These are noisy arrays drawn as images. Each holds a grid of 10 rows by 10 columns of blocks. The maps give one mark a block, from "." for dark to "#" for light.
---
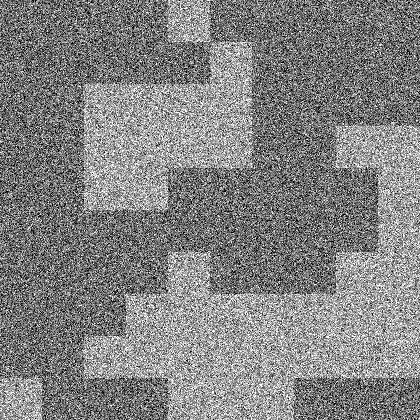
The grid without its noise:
....#.....
.....#....
..####....
..####..##
..##.....#
.........#
....#...##
...#######
..########
#...###...
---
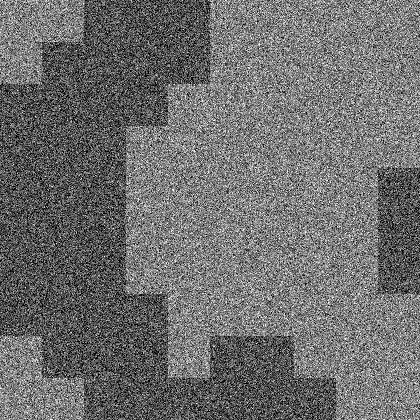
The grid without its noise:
##...#####
#....#####
....######
...#######
...######.
...######.
...######.
....######
#...#..###
##......##
